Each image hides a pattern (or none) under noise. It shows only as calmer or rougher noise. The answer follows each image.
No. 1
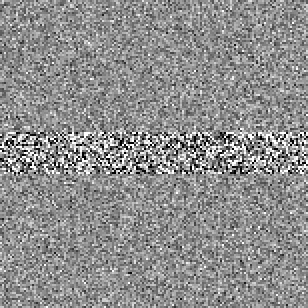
one horizontal stripe
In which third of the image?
middle
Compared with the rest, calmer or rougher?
rougher
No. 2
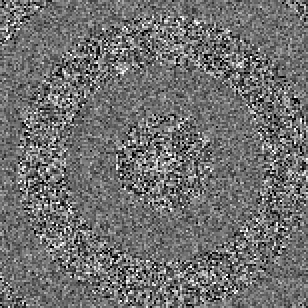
rings round one point
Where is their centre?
centre
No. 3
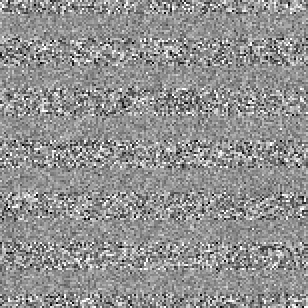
horizontal stripes
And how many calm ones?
6
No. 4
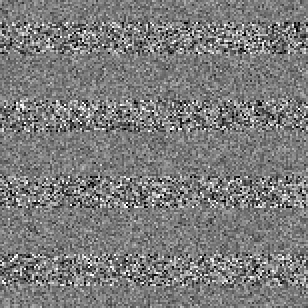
horizontal stripes
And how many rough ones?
4
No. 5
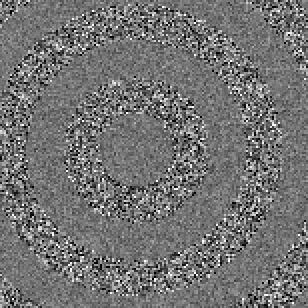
rings round one point
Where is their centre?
centre
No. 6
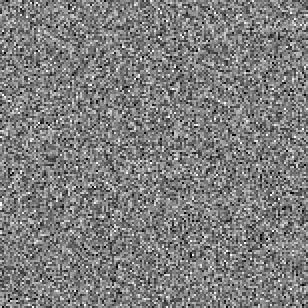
only noise
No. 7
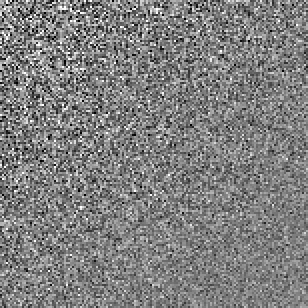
a smooth slope
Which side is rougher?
top left
